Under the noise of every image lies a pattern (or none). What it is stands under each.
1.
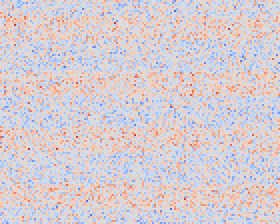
horizontal stripes
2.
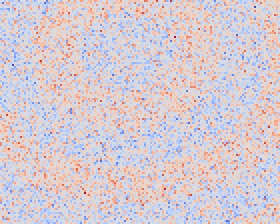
rings round one point
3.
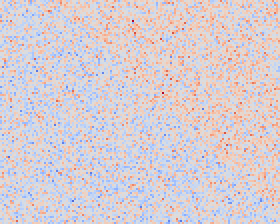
a sharp edge
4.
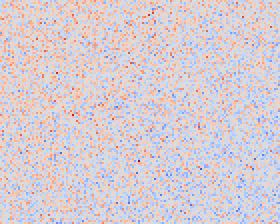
a smooth slope
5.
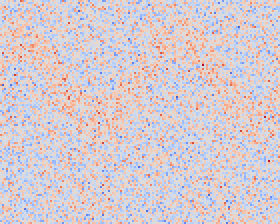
a wavy band
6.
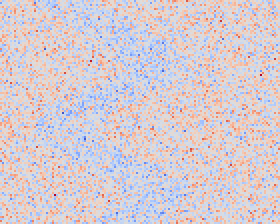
a wavy band
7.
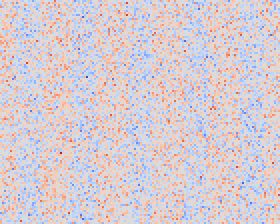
vertical stripes
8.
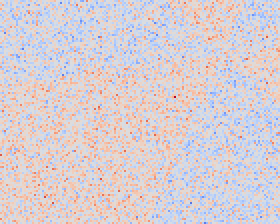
spokes from one point
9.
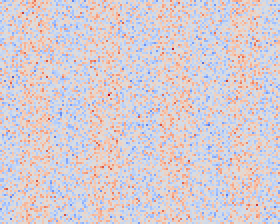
vertical stripes
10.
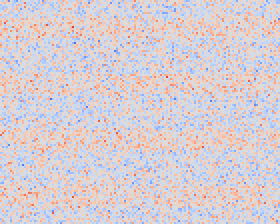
horizontal stripes
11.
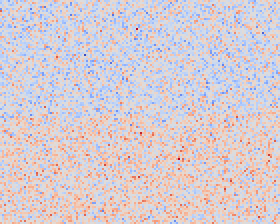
a sharp edge
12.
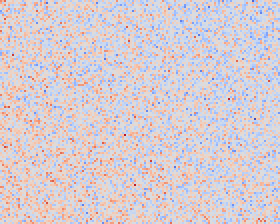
a smooth slope
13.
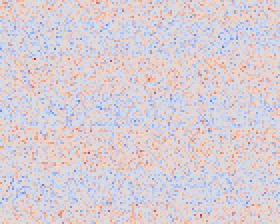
horizontal stripes
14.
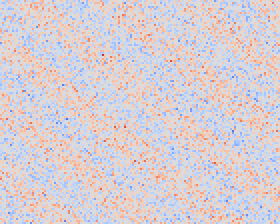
diagonal stripes
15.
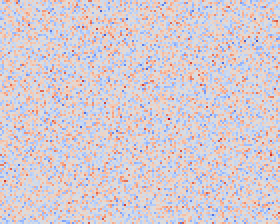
only noise
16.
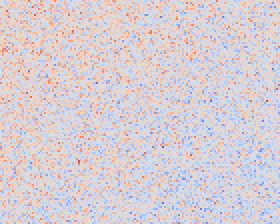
a smooth slope
